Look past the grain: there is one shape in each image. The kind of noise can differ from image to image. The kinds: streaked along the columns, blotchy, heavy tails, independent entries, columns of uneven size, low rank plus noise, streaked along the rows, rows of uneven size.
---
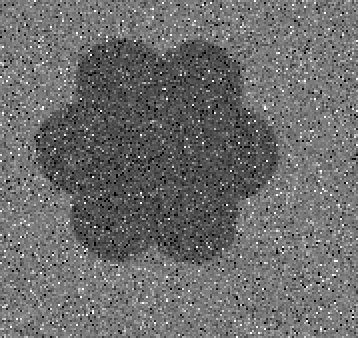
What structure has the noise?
heavy tails
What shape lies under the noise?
flower
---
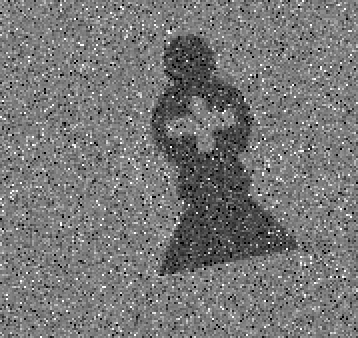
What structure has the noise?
heavy tails
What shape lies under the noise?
chess bishop
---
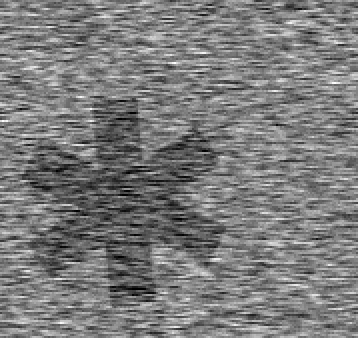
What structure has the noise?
streaked along the rows
